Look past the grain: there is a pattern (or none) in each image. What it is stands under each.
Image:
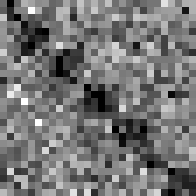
blocks along the diagonal
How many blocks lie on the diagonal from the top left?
7
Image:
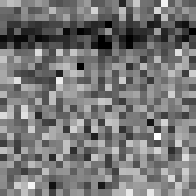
one band of rows
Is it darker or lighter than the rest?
darker
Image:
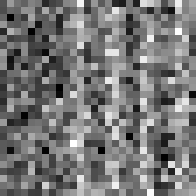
bands of columns
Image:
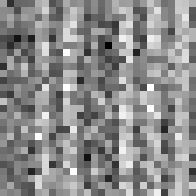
bands of columns
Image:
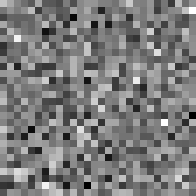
only noise
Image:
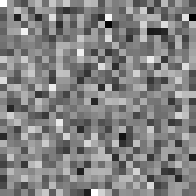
only noise
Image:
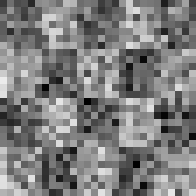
a checkerboard
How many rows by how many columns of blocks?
4 by 5
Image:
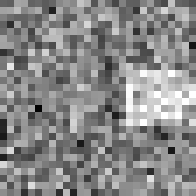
one block
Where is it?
middle right
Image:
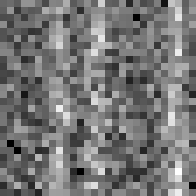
bands of columns
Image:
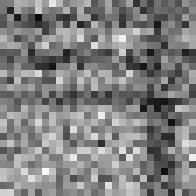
bands of rows crossing bands of columns
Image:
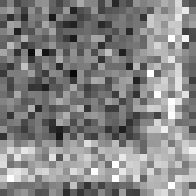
bands of rows crossing bands of columns
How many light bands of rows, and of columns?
1 and 1
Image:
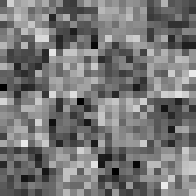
a checkerboard
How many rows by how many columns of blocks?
4 by 4
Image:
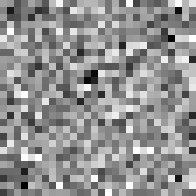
only noise
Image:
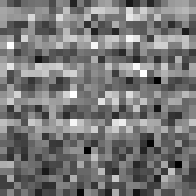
bands of rows
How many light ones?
5
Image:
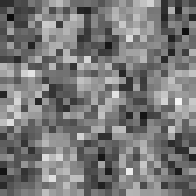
a checkerboard
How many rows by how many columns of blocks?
3 by 5
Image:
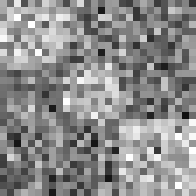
blocks along the diagonal
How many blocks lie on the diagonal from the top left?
3
